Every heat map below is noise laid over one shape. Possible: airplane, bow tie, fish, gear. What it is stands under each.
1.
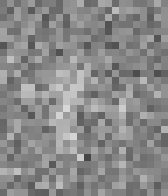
light airplane
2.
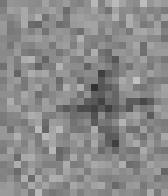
dark airplane
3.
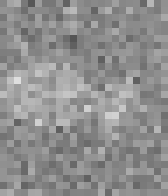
light fish
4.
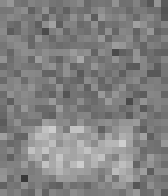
light fish
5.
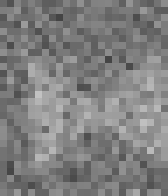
light bow tie
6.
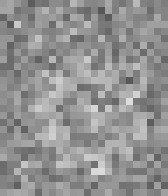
light gear
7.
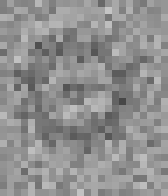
dark gear
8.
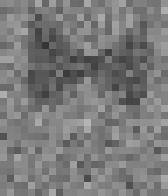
dark bow tie
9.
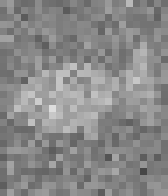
light fish
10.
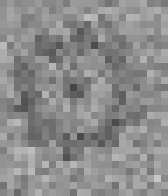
dark gear
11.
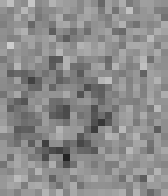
dark gear
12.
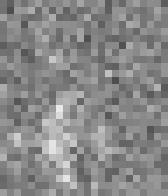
light airplane
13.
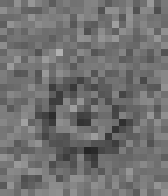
dark gear
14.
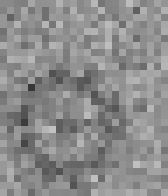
dark gear
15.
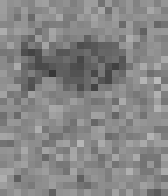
dark fish
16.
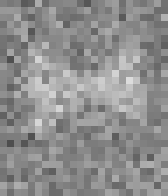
light bow tie
